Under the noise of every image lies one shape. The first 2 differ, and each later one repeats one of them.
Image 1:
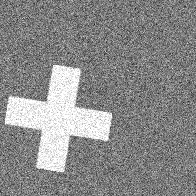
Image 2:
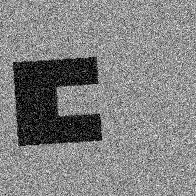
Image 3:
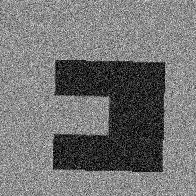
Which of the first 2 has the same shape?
2
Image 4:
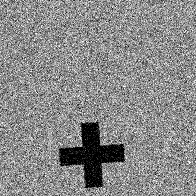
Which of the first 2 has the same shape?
1
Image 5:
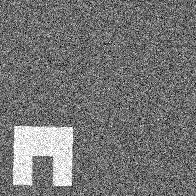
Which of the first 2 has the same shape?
2
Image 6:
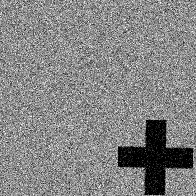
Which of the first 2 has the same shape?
1
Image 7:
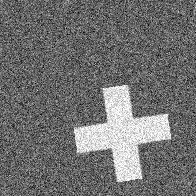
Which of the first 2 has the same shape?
1
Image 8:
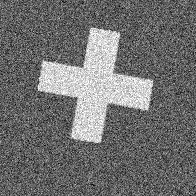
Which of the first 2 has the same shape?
1
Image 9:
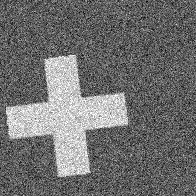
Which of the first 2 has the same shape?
1
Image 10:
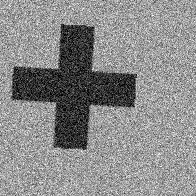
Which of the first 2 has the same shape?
1
